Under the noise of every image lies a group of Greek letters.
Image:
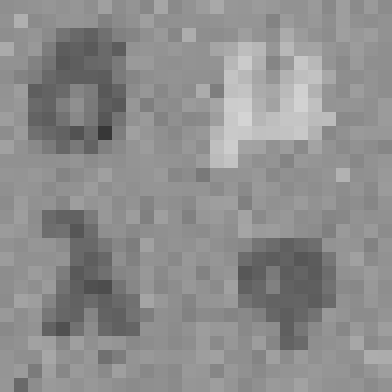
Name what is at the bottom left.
lambda
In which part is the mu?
top right
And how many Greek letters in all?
4
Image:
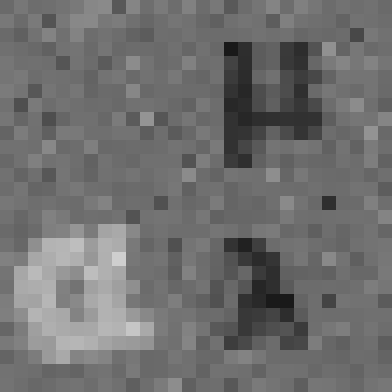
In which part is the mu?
top right
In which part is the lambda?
bottom right
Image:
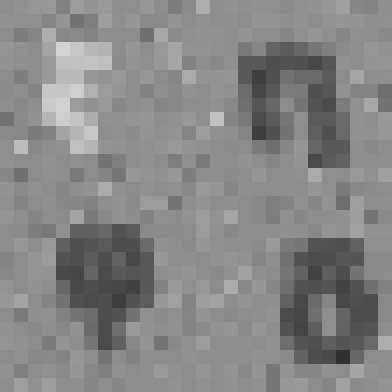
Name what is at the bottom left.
phi
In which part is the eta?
top right
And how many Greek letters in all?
4
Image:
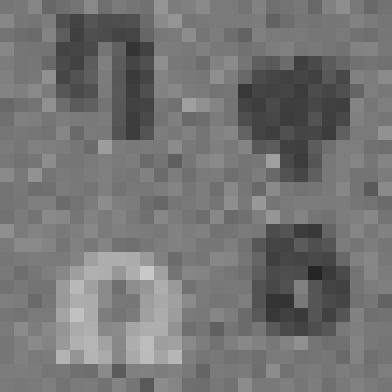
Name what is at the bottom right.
delta
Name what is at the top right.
phi
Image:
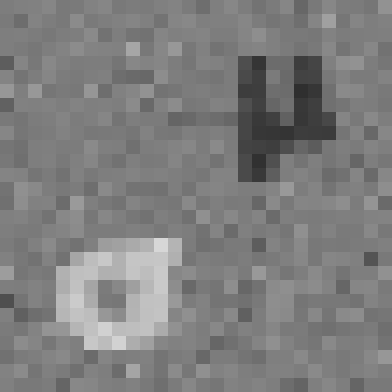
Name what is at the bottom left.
sigma
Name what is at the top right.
mu
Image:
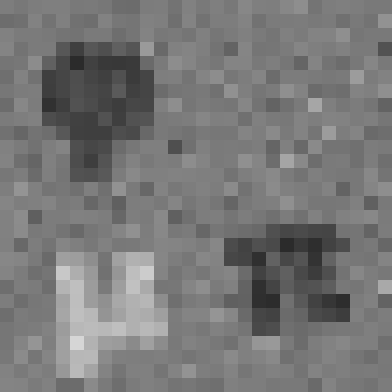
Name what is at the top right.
nothing
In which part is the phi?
top left
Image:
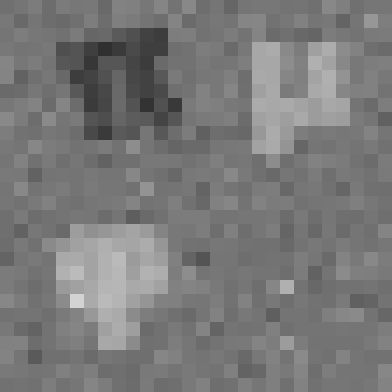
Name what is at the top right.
mu
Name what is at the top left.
pi
